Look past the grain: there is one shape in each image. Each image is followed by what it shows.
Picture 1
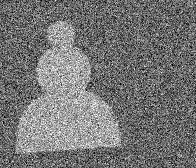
chess pawn
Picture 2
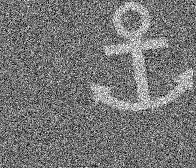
anchor
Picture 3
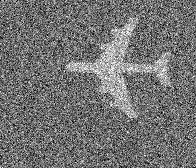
airplane
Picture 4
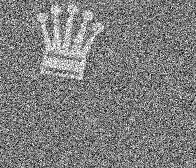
chess queen
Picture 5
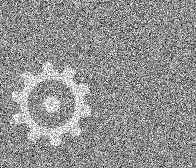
gear
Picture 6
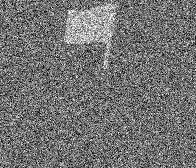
flag
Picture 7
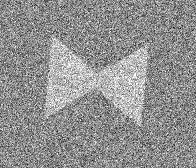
bow tie
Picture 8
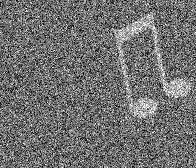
pair of musical notes
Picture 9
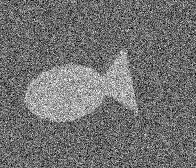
fish
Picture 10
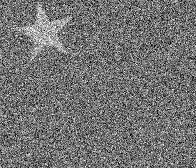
star
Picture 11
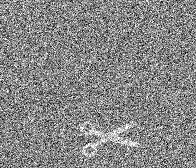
pair of scissors
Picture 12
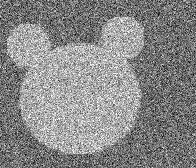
bear's head
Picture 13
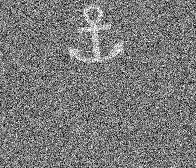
anchor
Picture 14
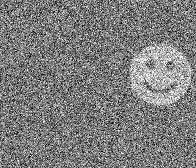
smiling face
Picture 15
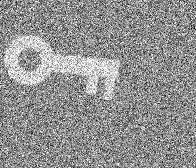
key
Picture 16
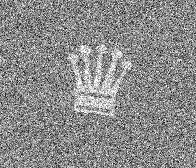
chess queen
